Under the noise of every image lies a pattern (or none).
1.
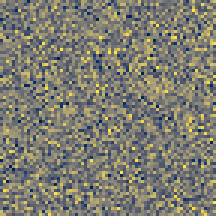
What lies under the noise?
only noise
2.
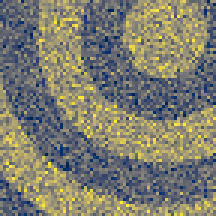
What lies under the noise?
rings round one point
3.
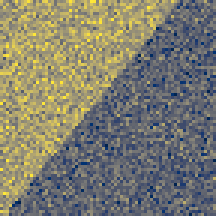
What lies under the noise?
a sharp edge
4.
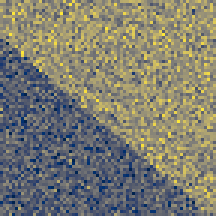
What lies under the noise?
a sharp edge
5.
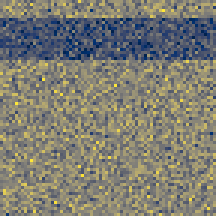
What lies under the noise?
one horizontal stripe
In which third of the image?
top
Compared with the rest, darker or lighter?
darker
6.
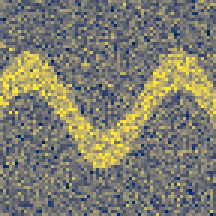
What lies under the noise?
a wavy band
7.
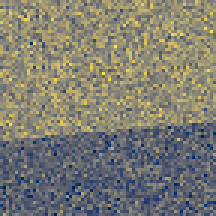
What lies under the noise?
a sharp edge
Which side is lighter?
top
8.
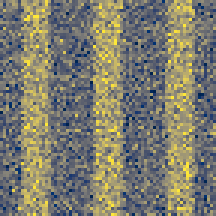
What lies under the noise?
vertical stripes
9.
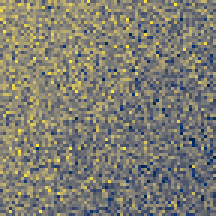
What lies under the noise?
a smooth slope
